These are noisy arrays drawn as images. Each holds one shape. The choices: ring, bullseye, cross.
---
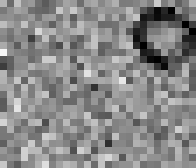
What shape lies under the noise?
ring
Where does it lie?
top right
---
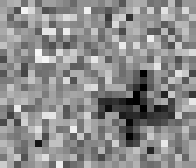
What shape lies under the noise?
cross
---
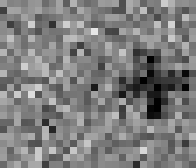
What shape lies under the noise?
cross
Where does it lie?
middle right
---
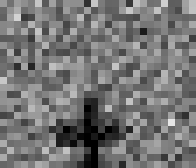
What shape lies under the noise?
cross
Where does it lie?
bottom middle
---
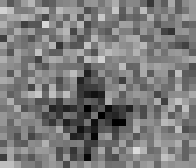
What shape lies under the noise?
cross
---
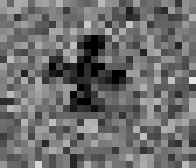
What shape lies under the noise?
cross
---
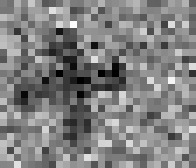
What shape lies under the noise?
cross
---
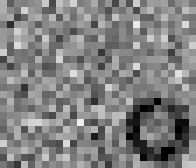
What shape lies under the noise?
ring
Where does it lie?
bottom right
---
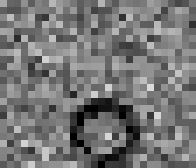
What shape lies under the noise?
ring
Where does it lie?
bottom middle
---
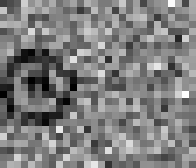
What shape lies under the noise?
bullseye
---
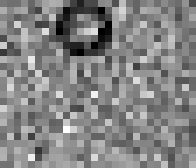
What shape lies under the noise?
ring
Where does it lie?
top middle
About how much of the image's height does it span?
a third
